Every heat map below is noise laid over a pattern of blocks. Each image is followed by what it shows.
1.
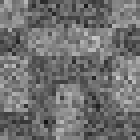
left and right mirror each other
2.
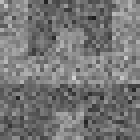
left and right mirror each other
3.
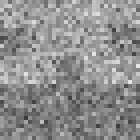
left and right mirror each other
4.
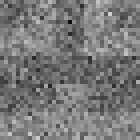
left and right mirror each other
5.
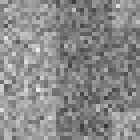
top and bottom mirror each other
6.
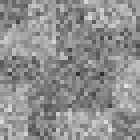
mirrored about the diagonal from the top left
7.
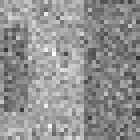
top and bottom mirror each other
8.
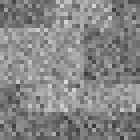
no symmetry
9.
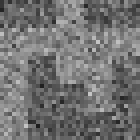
no symmetry
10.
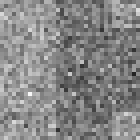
top and bottom mirror each other
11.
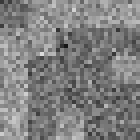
mirrored about the diagonal from the top left
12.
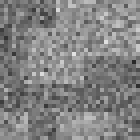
no symmetry
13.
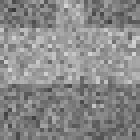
left and right mirror each other
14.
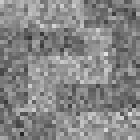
the same after a half turn
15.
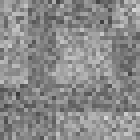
mirrored about the diagonal from the bottom left
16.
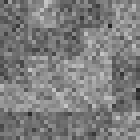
no symmetry
